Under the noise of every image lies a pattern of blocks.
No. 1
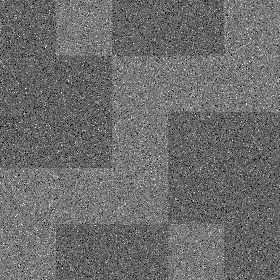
the same after a half turn
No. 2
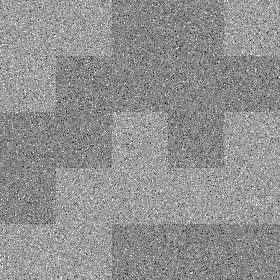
no symmetry
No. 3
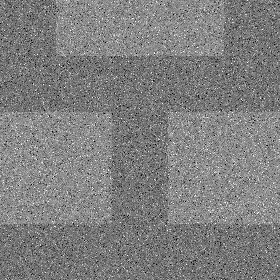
left and right mirror each other
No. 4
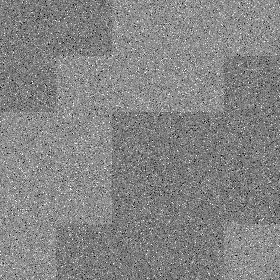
mirrored about the diagonal from the top left
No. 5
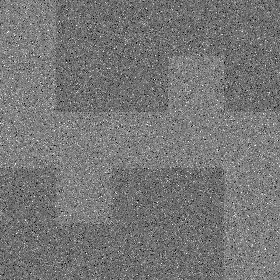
the same after a half turn
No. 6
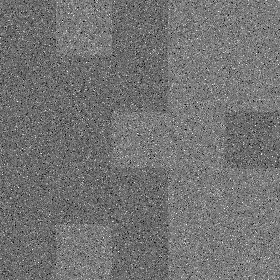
top and bottom mirror each other
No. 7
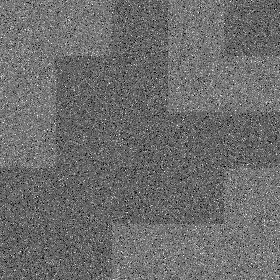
mirrored about the diagonal from the bottom left
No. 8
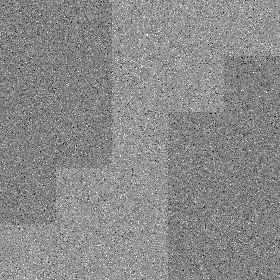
the same after a half turn
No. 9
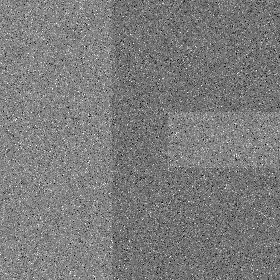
top and bottom mirror each other
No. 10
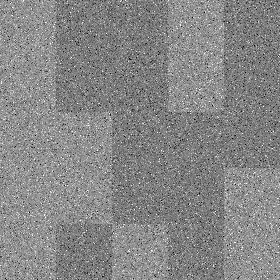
no symmetry
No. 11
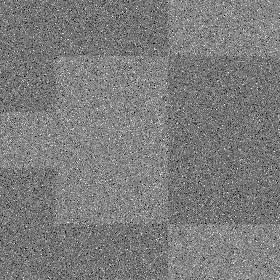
top and bottom mirror each other
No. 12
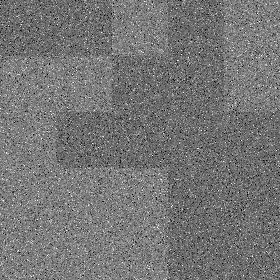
no symmetry
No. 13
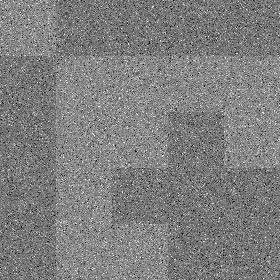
mirrored about the diagonal from the top left
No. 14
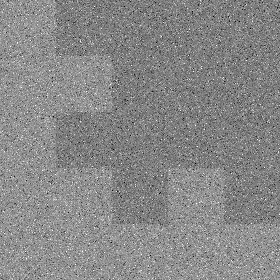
mirrored about the diagonal from the bottom left
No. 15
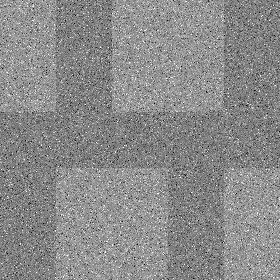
the same after a half turn
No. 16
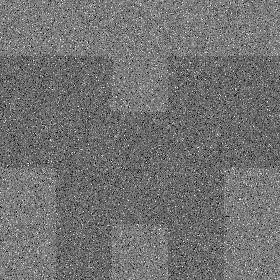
left and right mirror each other
